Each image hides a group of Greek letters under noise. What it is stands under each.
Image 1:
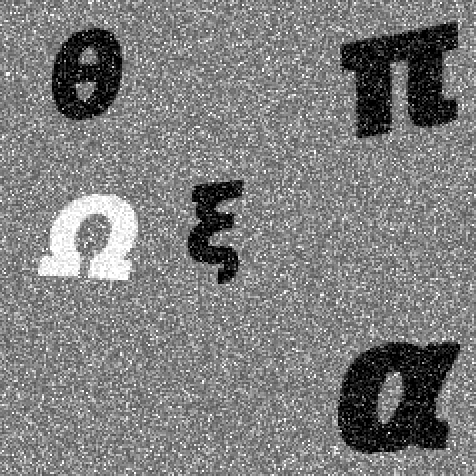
top left: dark theta; top right: dark pi; middle left: light omega; centre: dark xi; bottom right: dark alpha
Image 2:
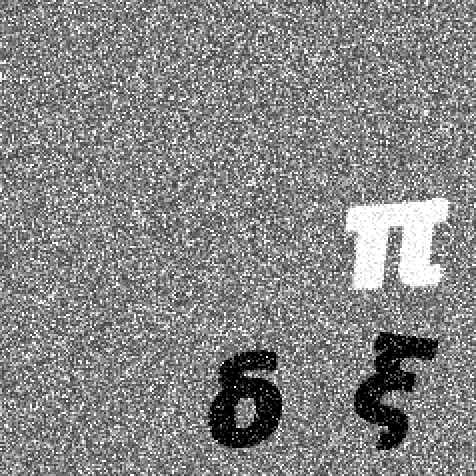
middle right: light pi; bottom middle: dark delta; bottom right: dark xi
